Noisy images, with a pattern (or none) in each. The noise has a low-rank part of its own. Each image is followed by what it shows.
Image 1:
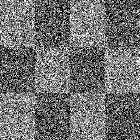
a checkerboard
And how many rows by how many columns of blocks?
3 by 4
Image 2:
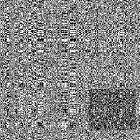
one block
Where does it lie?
bottom right
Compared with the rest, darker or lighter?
darker
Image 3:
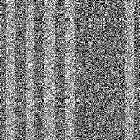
bands of columns
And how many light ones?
5
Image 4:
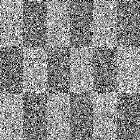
a checkerboard
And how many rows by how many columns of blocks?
3 by 6
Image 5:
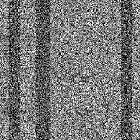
bands of columns
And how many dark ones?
3
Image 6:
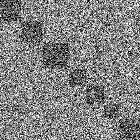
blocks along the diagonal
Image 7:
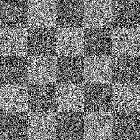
a checkerboard
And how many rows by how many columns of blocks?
5 by 5
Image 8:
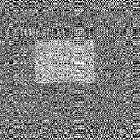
one block
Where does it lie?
centre
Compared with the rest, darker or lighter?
lighter
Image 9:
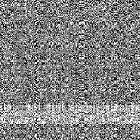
one band of rows
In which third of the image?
bottom
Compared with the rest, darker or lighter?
lighter
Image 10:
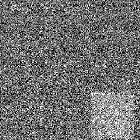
one block
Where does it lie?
bottom right
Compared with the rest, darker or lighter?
lighter
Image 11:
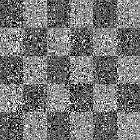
a checkerboard
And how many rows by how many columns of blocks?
5 by 6
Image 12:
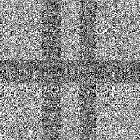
bands of rows crossing bands of columns
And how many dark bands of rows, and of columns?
1 and 2
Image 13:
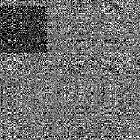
one block
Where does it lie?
top left
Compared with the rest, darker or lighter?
darker
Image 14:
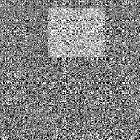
one block
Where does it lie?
top middle
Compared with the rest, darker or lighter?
lighter
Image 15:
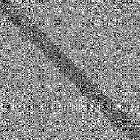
a diagonal band
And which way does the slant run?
top left to bottom right
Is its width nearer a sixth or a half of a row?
a sixth
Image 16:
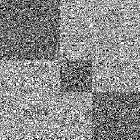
blocks along the diagonal
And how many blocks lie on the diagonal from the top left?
3
